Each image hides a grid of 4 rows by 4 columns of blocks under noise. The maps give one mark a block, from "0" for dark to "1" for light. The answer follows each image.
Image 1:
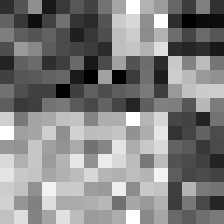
0 0 1 0
0 0 0 1
1 1 1 0
1 1 1 0
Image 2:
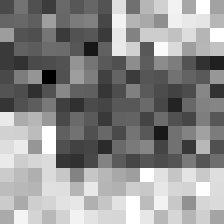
0 0 1 1
0 0 0 0
1 0 0 0
1 1 1 1
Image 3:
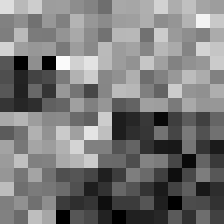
1 1 1 1
0 1 1 1
1 1 0 0
1 0 0 0
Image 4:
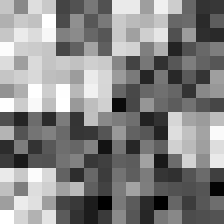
1 0 1 0
1 1 0 0
0 0 0 1
1 0 0 0
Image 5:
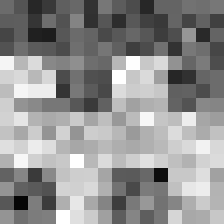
0 0 0 0
1 0 1 0
1 1 1 1
0 1 0 1
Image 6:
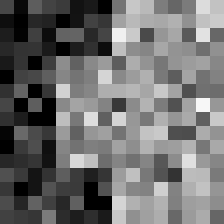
0 0 1 1
0 1 1 1
0 1 1 1
0 0 1 1
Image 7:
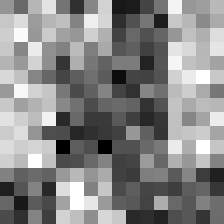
1 1 0 1
1 0 0 1
1 0 0 1
0 1 0 0
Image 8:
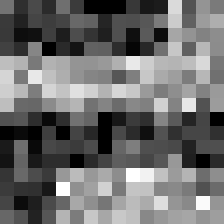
0 0 0 1
1 1 1 1
0 0 0 0
0 1 1 1
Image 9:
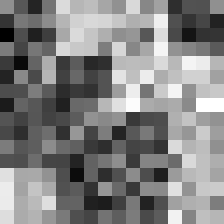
0 1 1 0
0 0 1 1
0 0 0 1
1 0 0 1
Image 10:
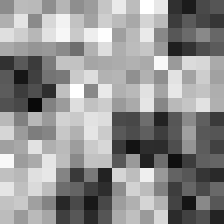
1 1 1 0
0 1 1 1
1 1 0 0
1 0 1 0
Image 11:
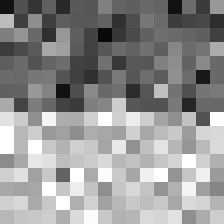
0 0 0 0
0 0 0 0
1 1 1 1
1 1 1 1
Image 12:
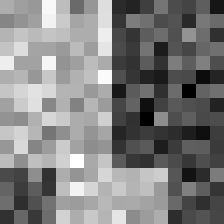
1 1 0 0
1 1 0 0
1 1 0 0
0 1 1 0
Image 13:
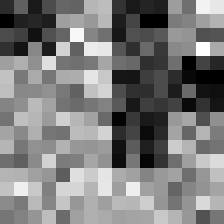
0 1 0 1
1 1 0 0
1 1 0 1
1 1 1 1
